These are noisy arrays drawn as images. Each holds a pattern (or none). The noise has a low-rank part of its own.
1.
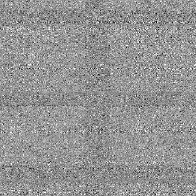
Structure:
bands of rows crossing bands of columns
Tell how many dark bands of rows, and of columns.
3 and 1
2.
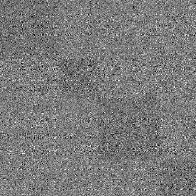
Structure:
blocks along the diagonal
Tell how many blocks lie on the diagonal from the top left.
4
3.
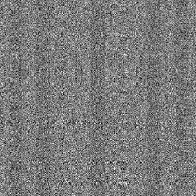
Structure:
bands of columns
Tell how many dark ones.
5
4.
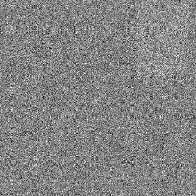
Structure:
one block
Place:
top right
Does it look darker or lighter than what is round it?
lighter
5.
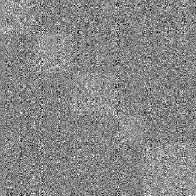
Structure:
blocks along the diagonal
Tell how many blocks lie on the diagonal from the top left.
5
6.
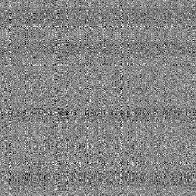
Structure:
bands of rows
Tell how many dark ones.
4
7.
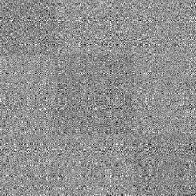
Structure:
blocks along the diagonal
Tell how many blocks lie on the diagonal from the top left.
3
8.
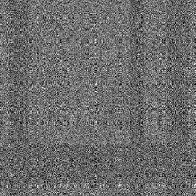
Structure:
bands of rows crossing bands of columns
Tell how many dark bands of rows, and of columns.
1 and 3
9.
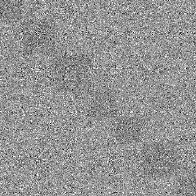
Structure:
blocks along the diagonal
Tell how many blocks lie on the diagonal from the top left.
7
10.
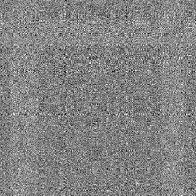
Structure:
bands of rows crossing bands of columns
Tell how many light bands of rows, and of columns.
1 and 2
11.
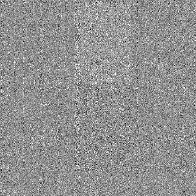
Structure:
one block
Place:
top middle
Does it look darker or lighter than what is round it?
lighter
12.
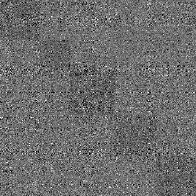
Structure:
blocks along the diagonal
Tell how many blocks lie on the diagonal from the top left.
5
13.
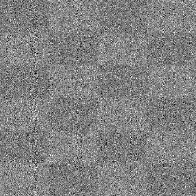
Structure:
a checkerboard
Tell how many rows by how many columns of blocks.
6 by 4
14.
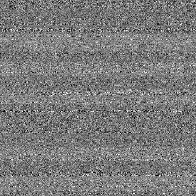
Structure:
bands of rows
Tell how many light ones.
5
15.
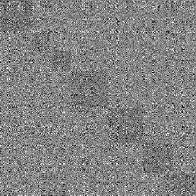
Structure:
blocks along the diagonal
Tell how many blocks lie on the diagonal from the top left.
7
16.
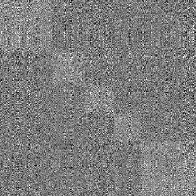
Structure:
blocks along the diagonal
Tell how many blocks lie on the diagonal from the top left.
5
